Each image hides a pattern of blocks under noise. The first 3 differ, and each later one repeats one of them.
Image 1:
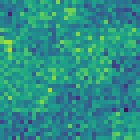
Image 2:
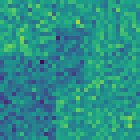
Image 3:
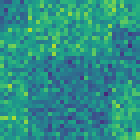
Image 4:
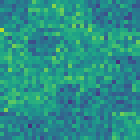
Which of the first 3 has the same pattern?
1
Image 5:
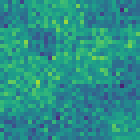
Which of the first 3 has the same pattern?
1
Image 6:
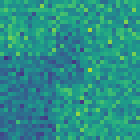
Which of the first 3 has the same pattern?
2
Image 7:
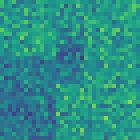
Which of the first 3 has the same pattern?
2
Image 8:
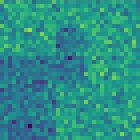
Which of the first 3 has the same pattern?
2
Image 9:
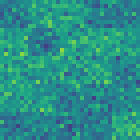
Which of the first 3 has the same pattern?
1
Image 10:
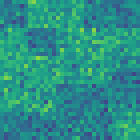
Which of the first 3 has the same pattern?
1
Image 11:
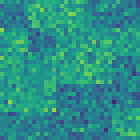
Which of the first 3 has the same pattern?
1
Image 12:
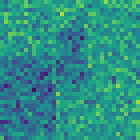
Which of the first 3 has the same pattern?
2
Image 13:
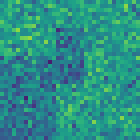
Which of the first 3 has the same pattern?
2
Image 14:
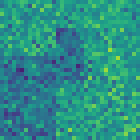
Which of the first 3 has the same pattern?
2
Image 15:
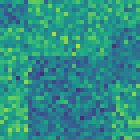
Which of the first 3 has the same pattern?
3
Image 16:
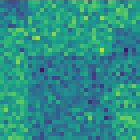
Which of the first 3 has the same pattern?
3
